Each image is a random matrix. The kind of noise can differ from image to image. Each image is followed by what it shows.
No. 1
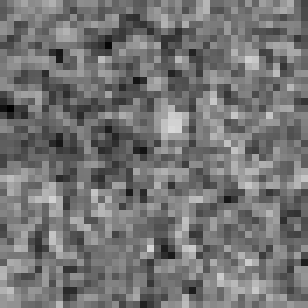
blotchy
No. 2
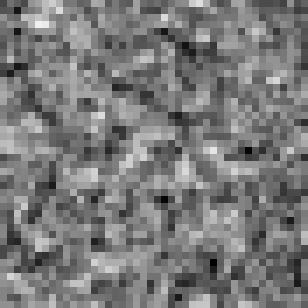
blotchy
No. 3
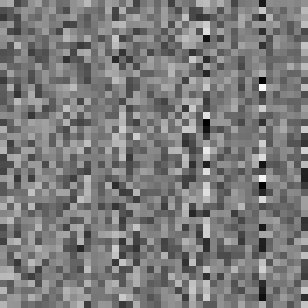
columns of uneven size
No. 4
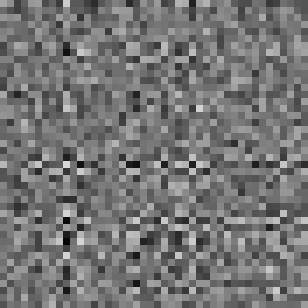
low rank plus noise
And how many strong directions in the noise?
one
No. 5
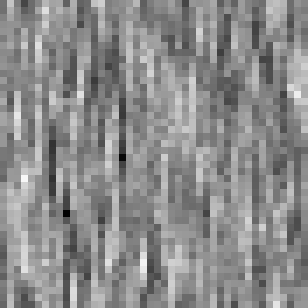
streaked along the columns
